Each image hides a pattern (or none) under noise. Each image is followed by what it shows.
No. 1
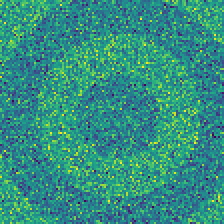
rings round one point
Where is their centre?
centre
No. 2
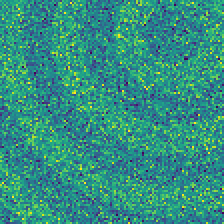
rings round one point
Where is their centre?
top right
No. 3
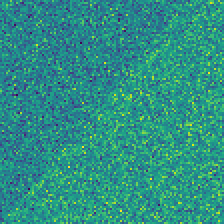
a sharp edge
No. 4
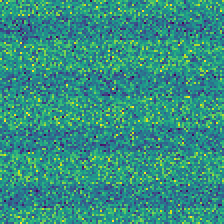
horizontal stripes
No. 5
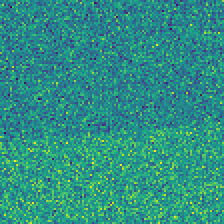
a sharp edge
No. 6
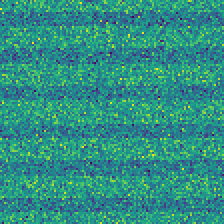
horizontal stripes
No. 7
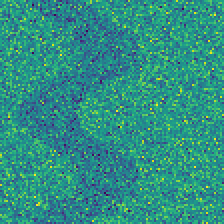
a wavy band
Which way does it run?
top to bottom
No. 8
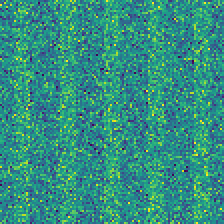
vertical stripes
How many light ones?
5
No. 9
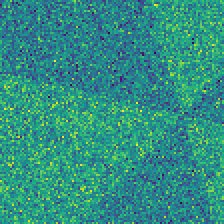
spokes from one point
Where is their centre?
middle right
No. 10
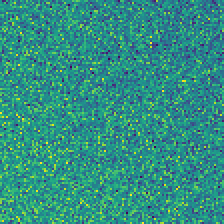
a smooth slope
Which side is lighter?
bottom left
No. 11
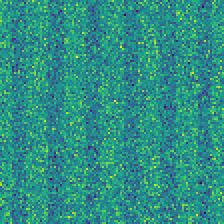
vertical stripes
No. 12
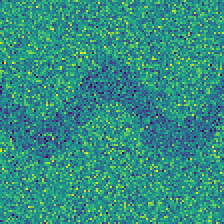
a wavy band
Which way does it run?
left to right
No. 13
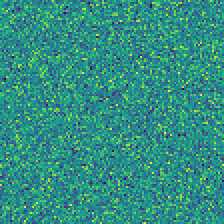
only noise
